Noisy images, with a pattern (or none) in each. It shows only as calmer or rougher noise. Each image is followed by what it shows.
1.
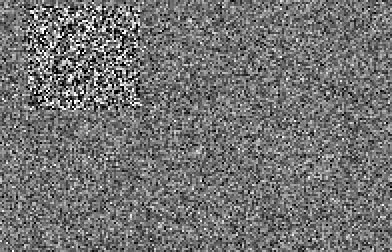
one block
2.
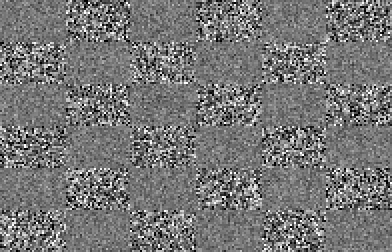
a checkerboard
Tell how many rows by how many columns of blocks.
6 by 6
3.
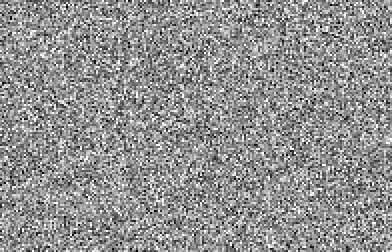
only noise
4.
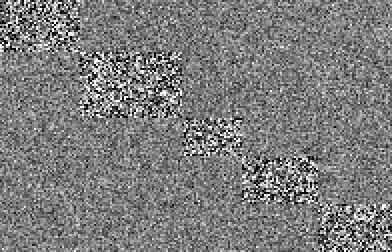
blocks along the diagonal
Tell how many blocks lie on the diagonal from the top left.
5
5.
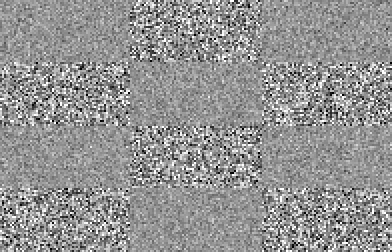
a checkerboard
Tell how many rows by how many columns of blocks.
4 by 3
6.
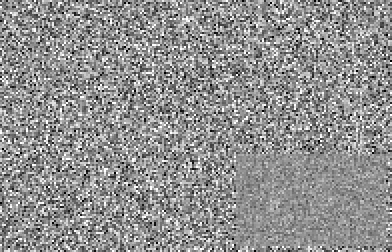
one block
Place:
bottom right
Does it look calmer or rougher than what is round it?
calmer
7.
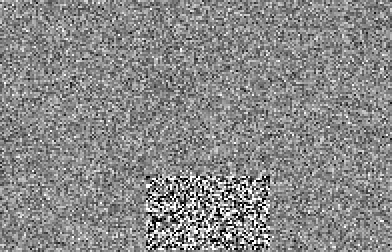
one block
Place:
bottom middle
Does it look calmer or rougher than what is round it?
rougher
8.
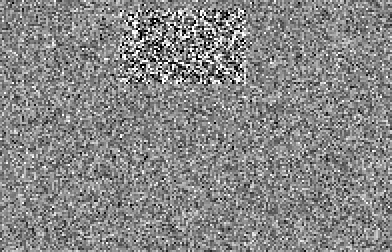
one block
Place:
top middle
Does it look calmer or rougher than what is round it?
rougher
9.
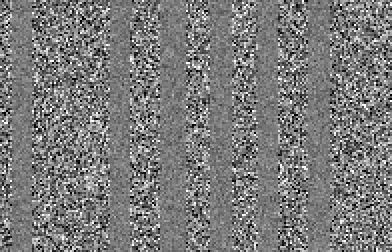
bands of columns
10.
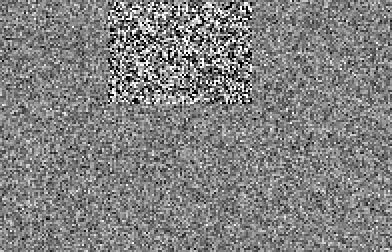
one block
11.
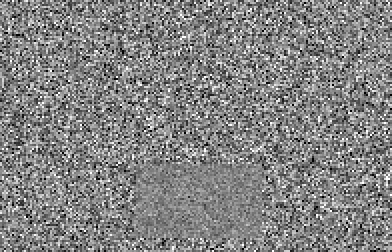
one block
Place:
bottom middle
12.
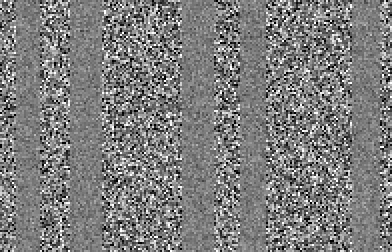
bands of columns
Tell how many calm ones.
5
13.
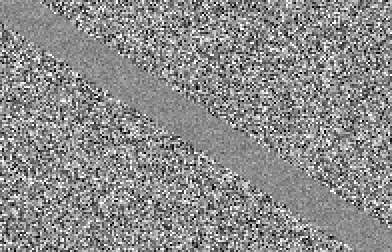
a diagonal band
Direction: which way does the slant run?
top left to bottom right
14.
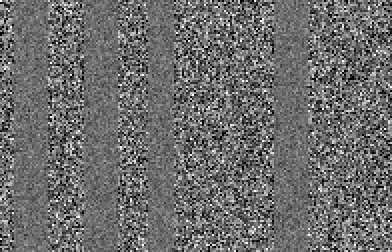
bands of columns
